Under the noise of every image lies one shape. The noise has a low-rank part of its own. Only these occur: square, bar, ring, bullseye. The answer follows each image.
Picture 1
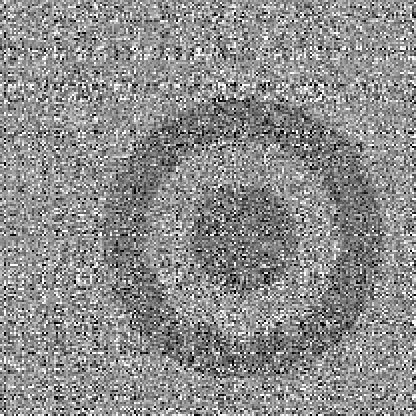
bullseye
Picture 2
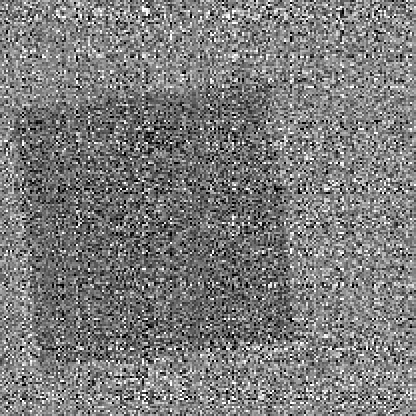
square
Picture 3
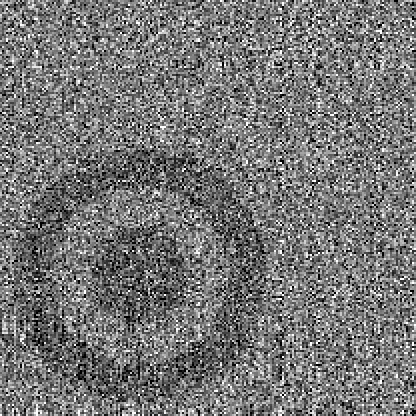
bullseye
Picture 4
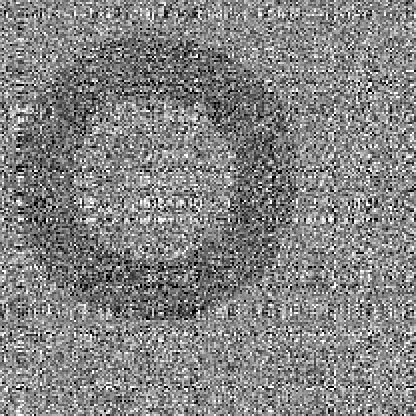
ring
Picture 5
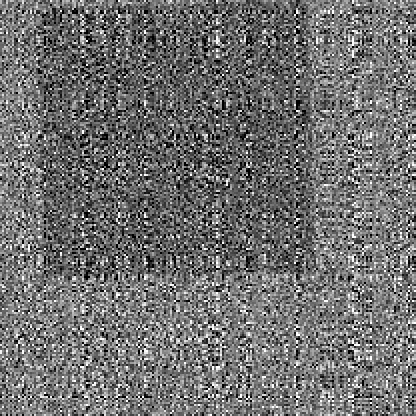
square
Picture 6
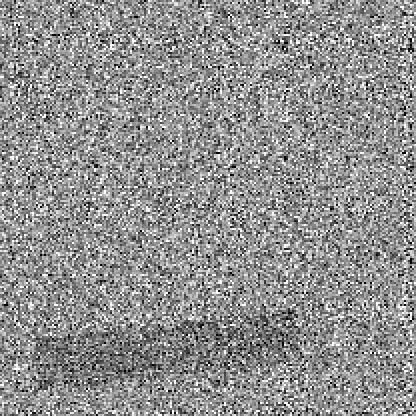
bar
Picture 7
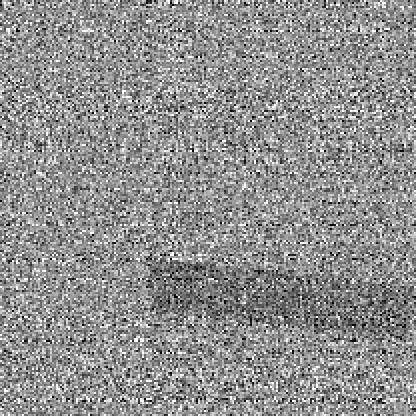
bar
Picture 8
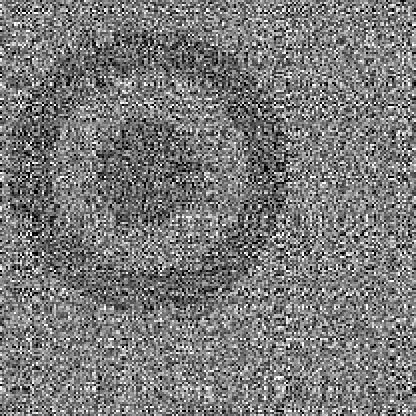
bullseye
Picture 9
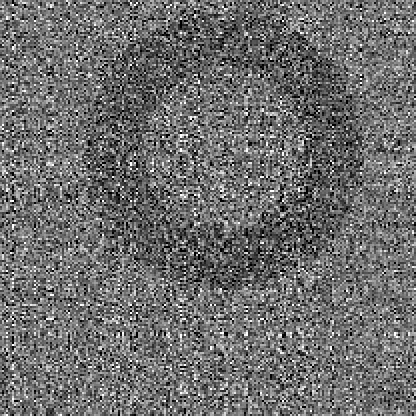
ring
